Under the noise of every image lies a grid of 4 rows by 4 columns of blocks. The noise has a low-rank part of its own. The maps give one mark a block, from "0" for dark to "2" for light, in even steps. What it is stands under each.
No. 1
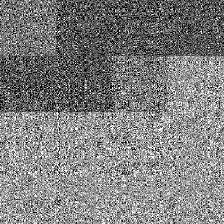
1 0 0 0
0 0 1 2
2 2 2 2
2 2 2 2
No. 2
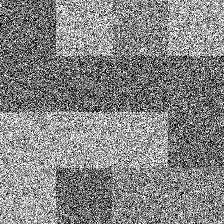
0 2 1 2
0 0 0 0
2 2 2 0
2 0 1 1
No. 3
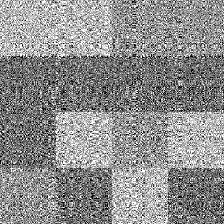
2 2 1 1
0 0 0 0
0 2 1 2
1 0 2 0
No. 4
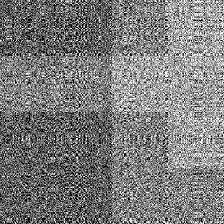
0 0 1 2
1 1 2 2
0 0 1 2
0 0 1 1
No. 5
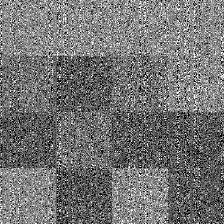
2 2 2 2
1 0 1 2
0 1 0 0
2 0 2 0
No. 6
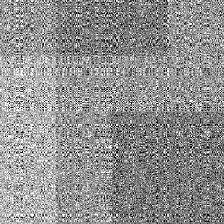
1 0 0 1
2 1 1 1
2 1 0 0
2 1 0 0
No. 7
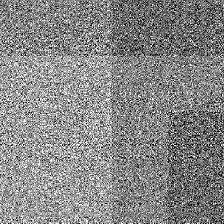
1 1 0 0
2 2 1 1
2 2 1 0
2 2 1 0
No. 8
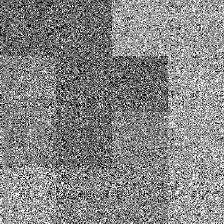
0 0 2 2
1 0 0 2
1 0 1 2
2 1 1 2
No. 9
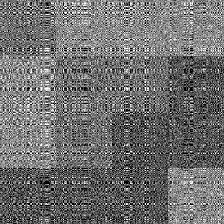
1 2 2 2
2 1 1 0
2 1 0 0
0 0 0 2
